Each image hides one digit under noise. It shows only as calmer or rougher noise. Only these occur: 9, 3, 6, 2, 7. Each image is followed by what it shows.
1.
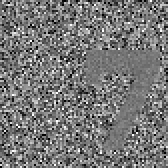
calm 7
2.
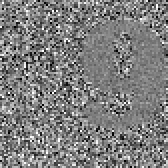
calm 9
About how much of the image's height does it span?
two thirds
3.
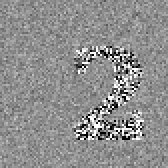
rough 2
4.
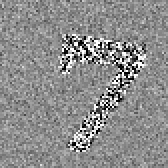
rough 7
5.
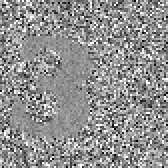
calm 3
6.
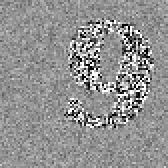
rough 9
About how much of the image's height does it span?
two thirds
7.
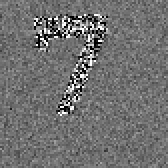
rough 7
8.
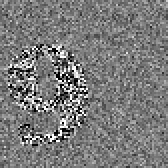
rough 9
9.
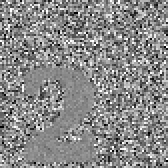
calm 2
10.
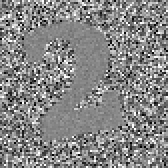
calm 2
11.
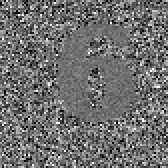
calm 6
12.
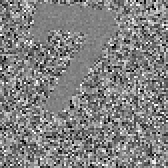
calm 7
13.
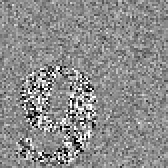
rough 9
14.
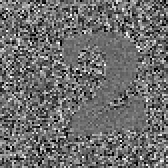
calm 2
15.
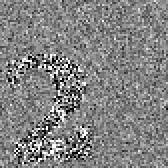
rough 2
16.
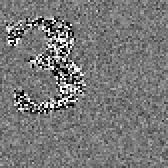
rough 3
